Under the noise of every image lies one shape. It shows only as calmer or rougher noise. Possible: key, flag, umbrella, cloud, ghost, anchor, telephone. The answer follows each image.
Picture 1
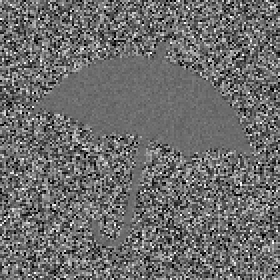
calm umbrella
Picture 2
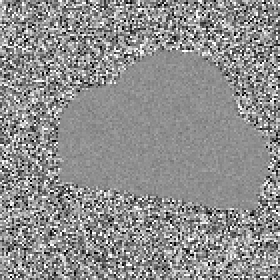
calm cloud
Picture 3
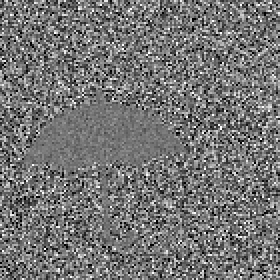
calm umbrella
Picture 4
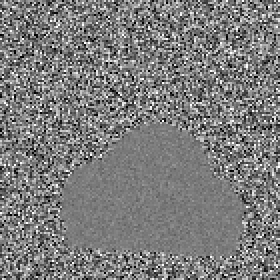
calm cloud
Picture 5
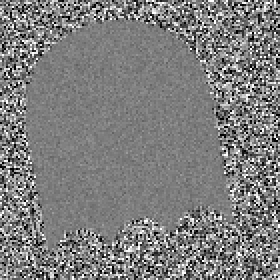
calm ghost
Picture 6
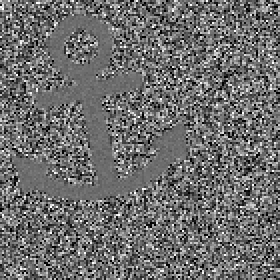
calm anchor
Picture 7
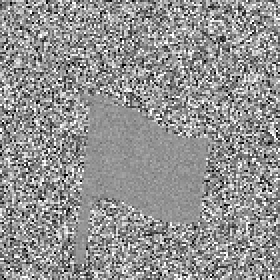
calm flag
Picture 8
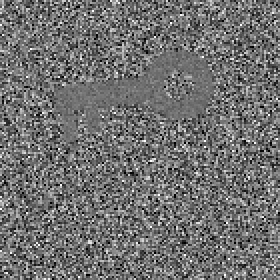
calm key
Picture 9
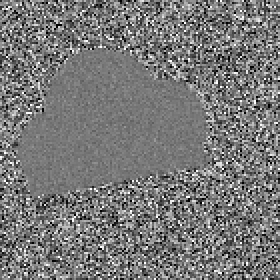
calm cloud
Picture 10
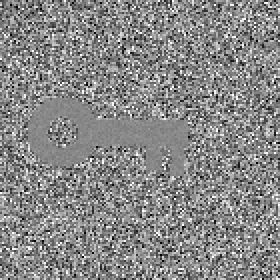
calm key
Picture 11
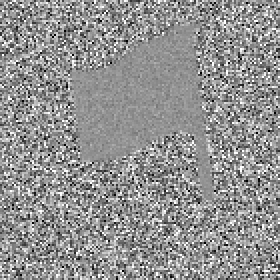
calm flag
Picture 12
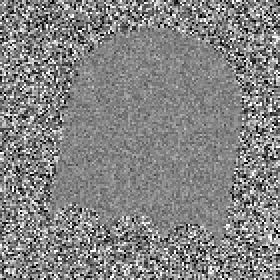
calm ghost
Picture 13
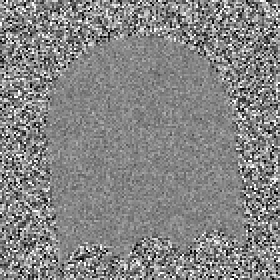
calm ghost
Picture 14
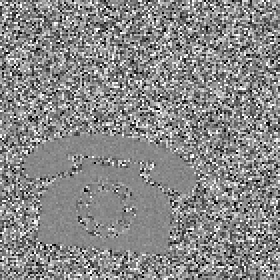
calm telephone
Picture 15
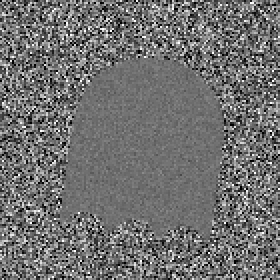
calm ghost
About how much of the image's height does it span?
two thirds
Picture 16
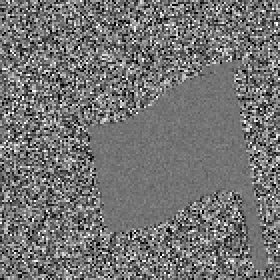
calm flag
